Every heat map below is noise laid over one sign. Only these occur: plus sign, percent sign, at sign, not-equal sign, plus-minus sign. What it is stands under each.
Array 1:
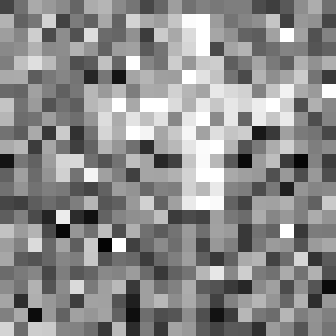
plus sign
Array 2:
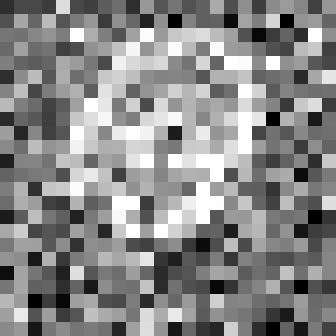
at sign
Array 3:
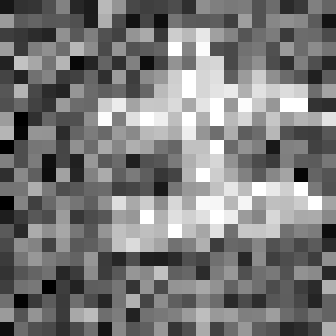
plus-minus sign
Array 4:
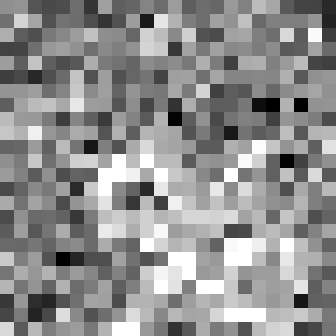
percent sign
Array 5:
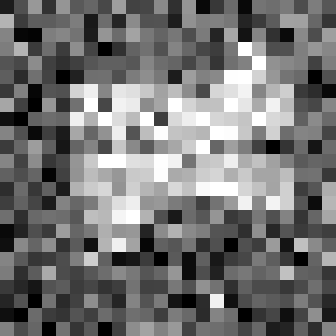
not-equal sign
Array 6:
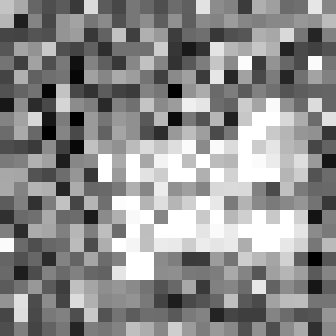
not-equal sign
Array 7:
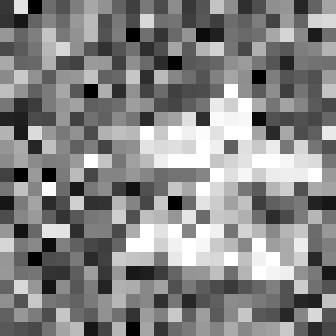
plus-minus sign
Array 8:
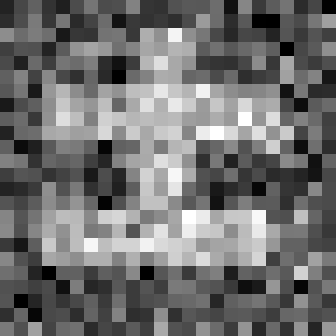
plus-minus sign
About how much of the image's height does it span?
two thirds
